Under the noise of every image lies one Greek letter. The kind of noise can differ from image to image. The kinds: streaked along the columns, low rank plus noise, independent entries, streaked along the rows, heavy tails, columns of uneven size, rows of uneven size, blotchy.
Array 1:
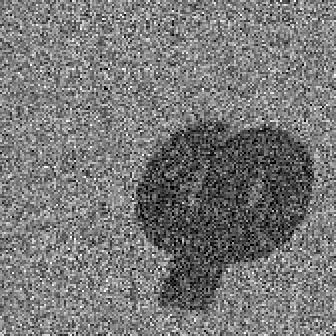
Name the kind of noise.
low rank plus noise
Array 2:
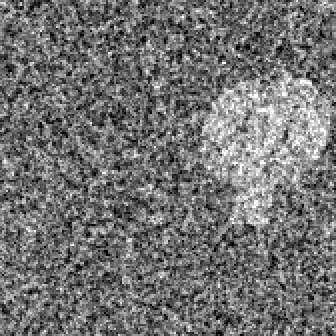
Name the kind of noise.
blotchy
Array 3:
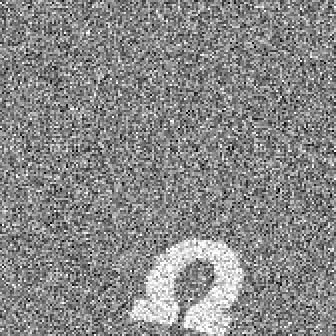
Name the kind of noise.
low rank plus noise
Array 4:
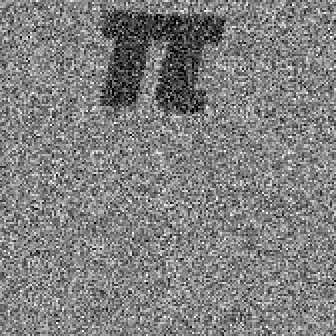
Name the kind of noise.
low rank plus noise
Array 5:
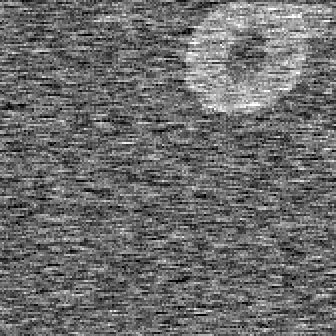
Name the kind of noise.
streaked along the rows
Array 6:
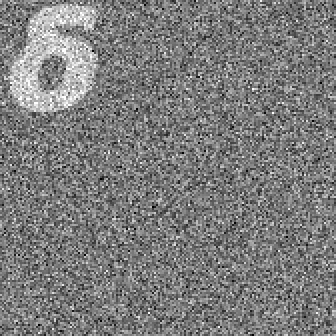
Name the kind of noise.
independent entries
